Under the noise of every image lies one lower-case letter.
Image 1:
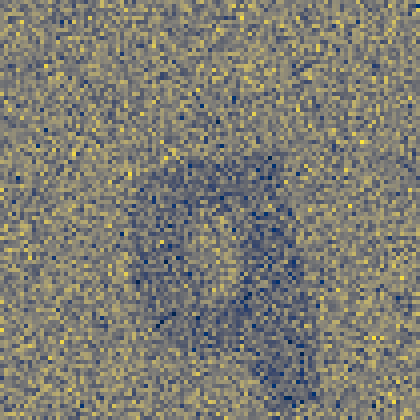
q
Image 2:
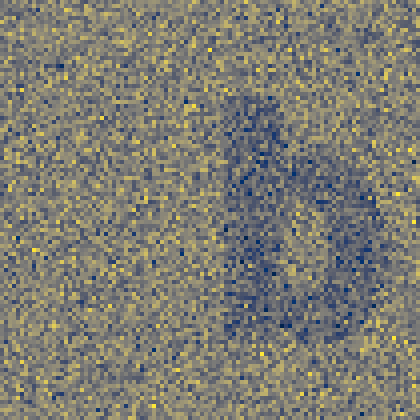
b
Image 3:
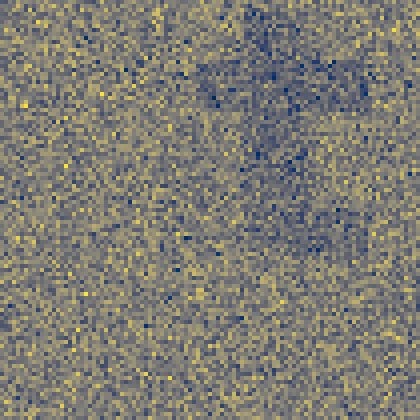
t
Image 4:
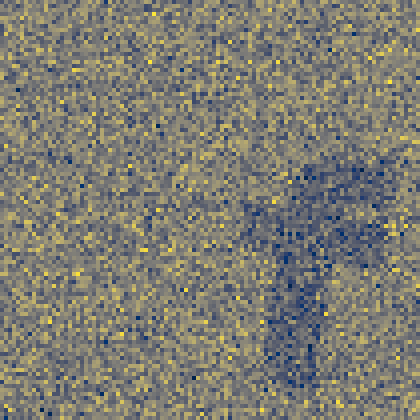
f
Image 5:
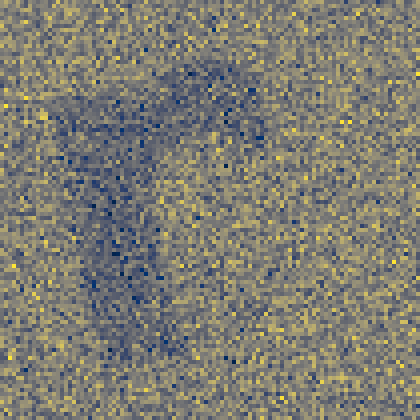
r
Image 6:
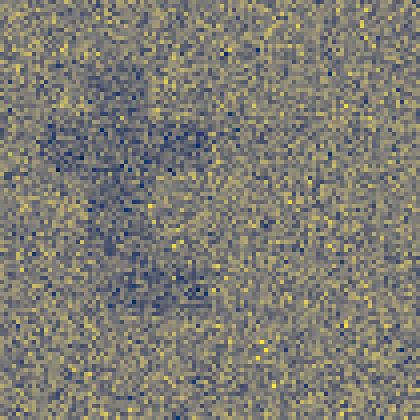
t
